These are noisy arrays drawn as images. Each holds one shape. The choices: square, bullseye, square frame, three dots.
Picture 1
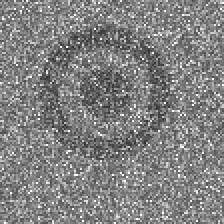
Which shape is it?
bullseye
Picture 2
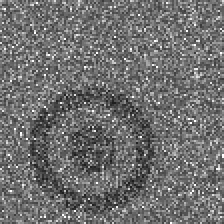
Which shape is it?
bullseye
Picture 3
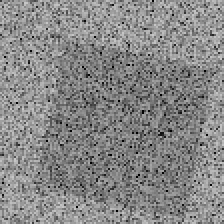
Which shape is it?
square
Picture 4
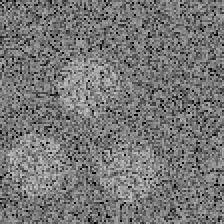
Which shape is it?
three dots
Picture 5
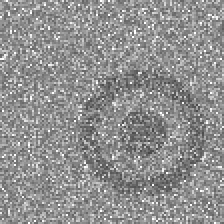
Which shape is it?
bullseye
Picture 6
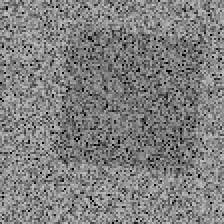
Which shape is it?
square
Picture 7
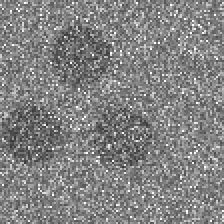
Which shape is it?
three dots
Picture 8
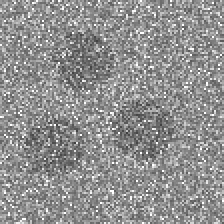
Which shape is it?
three dots
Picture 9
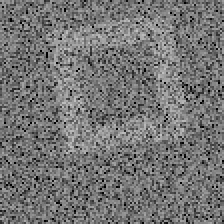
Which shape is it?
square frame
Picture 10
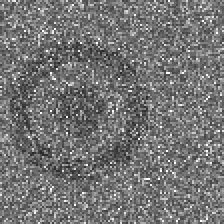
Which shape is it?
bullseye
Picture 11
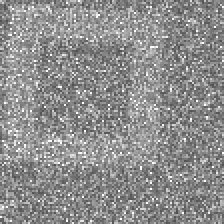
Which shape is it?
square frame
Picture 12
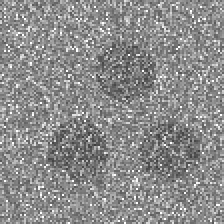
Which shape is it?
three dots
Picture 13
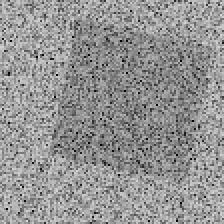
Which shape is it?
square
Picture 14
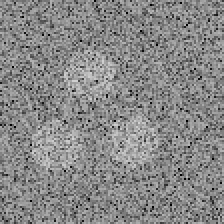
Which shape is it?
three dots
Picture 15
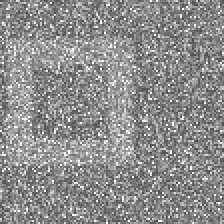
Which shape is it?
square frame
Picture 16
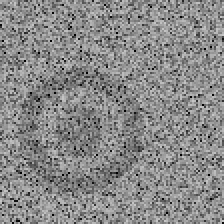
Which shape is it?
bullseye
